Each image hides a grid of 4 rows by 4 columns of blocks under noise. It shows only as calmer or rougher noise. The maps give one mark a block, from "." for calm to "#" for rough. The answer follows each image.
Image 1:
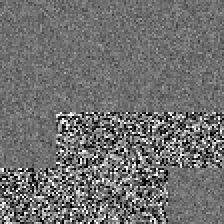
. . . .
. . . .
. # # #
# # # .
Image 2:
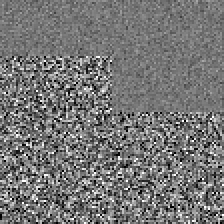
. . . .
# # . .
# # # #
# # # #
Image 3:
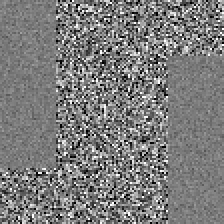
. # # #
. # # .
. # # .
# # # .
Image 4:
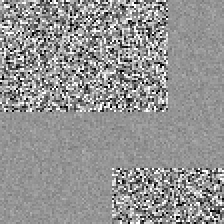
# # # .
# # # .
. . . .
. . # #
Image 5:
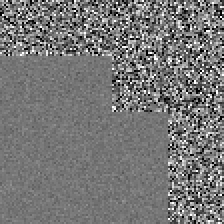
# # # #
. . # #
. . . #
. . . #
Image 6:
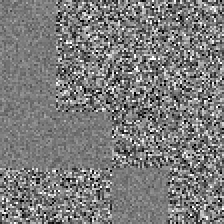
. # # #
. # # #
. . # #
# # . #
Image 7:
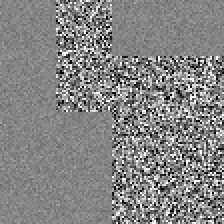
. # . .
. # # #
. . # #
. . # #
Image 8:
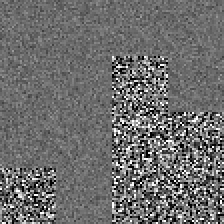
. . . .
. . # .
. . # #
# . # #
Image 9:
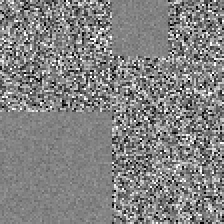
# # . #
# # # #
. . # #
. . # #
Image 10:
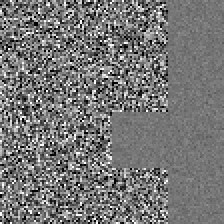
# # # .
# # # .
# # . .
# # # .
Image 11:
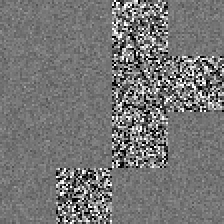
. . # .
. . # #
. . # .
. # . .
